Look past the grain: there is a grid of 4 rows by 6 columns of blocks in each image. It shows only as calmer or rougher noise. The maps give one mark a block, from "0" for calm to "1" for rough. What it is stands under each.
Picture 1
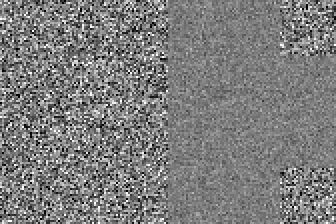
1 1 1 0 0 1
1 1 1 0 0 0
1 1 1 0 0 0
1 1 1 0 0 1
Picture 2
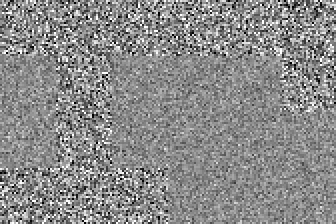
1 1 1 1 1 1
0 1 0 0 0 1
0 1 0 0 0 0
1 1 1 0 0 0
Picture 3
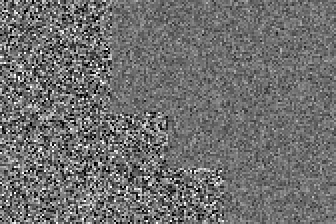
1 1 0 0 0 0
1 1 0 0 0 0
1 1 1 0 0 0
1 1 1 1 0 0
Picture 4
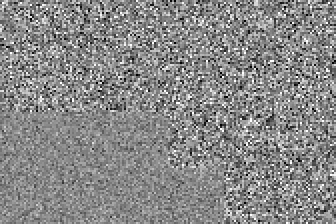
1 1 1 1 1 1
1 1 1 1 1 1
0 0 0 1 1 1
0 0 0 0 1 1
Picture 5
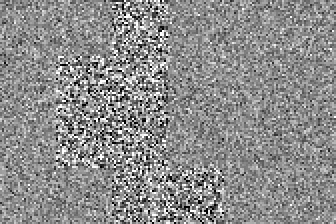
0 0 1 0 0 0
0 1 1 0 0 0
0 1 1 0 0 0
0 0 1 1 0 0
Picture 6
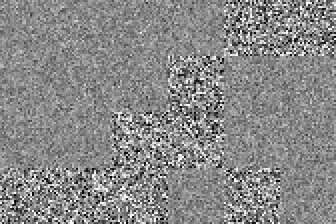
0 0 0 0 1 1
0 0 0 1 0 0
0 0 1 1 0 0
1 1 1 0 1 0
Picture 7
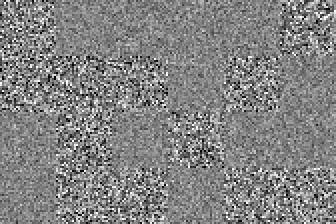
1 0 0 0 0 1
1 1 1 0 1 0
0 1 0 1 0 0
0 1 1 0 1 1
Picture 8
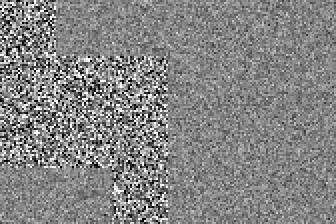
1 0 0 0 0 0
1 1 1 0 0 0
1 1 1 0 0 0
0 0 1 0 0 0
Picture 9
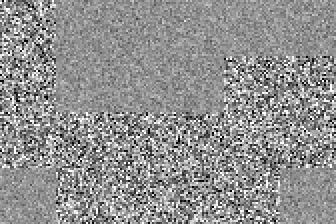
1 0 0 0 0 0
1 0 0 0 1 1
1 1 1 1 1 1
0 1 1 1 1 0
